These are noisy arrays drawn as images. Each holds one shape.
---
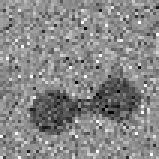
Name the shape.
dumbbell
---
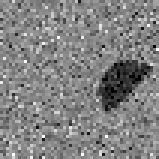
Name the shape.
half disc
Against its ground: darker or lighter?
darker
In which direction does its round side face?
up and left
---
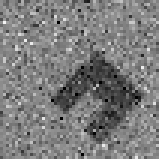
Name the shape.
square with a notch
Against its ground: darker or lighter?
darker
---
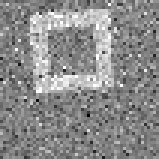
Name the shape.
square frame
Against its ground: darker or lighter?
lighter
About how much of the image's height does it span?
half
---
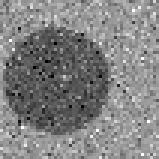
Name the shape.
disc
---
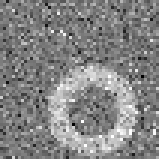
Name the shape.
ring
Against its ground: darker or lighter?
lighter
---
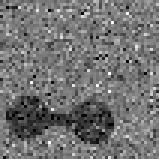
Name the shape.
dumbbell
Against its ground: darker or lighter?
darker
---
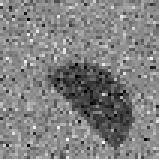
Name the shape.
half disc
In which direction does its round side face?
up and right
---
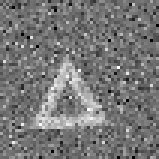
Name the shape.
triangle frame
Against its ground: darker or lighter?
lighter
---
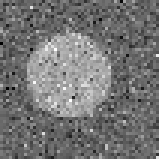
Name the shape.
disc
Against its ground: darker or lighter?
lighter
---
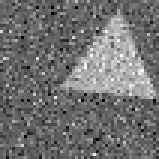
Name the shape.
triangle
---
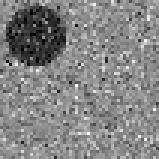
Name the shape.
disc
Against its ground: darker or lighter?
darker
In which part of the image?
top left
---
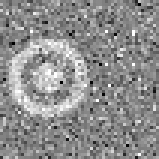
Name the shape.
bullseye
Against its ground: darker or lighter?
lighter
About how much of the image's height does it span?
half
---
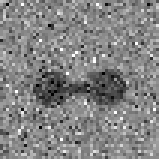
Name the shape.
dumbbell
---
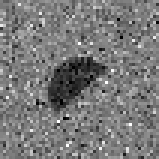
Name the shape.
half disc
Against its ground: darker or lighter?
darker
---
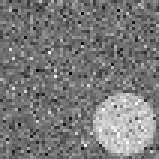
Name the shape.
disc
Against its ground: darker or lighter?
lighter
